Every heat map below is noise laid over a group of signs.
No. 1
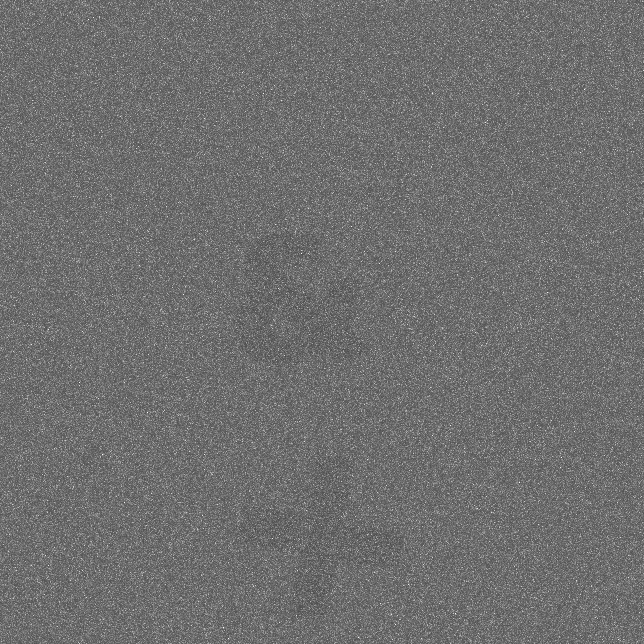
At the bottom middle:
plus sign
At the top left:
nothing
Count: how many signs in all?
2
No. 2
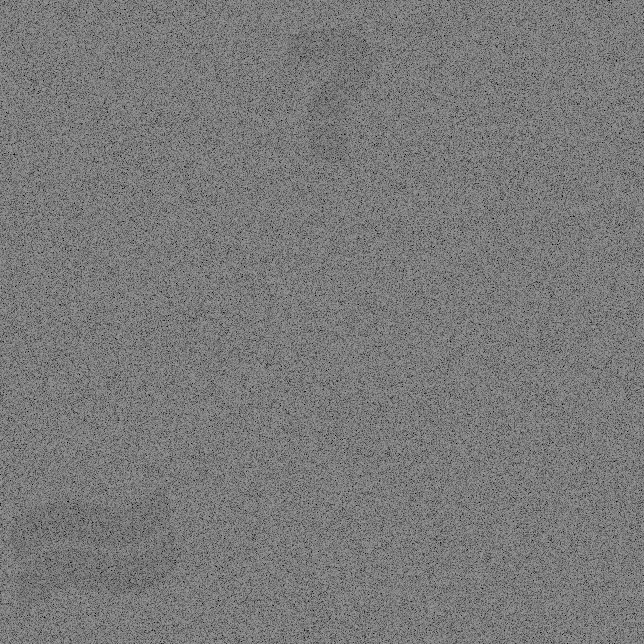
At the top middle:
question mark
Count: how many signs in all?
2
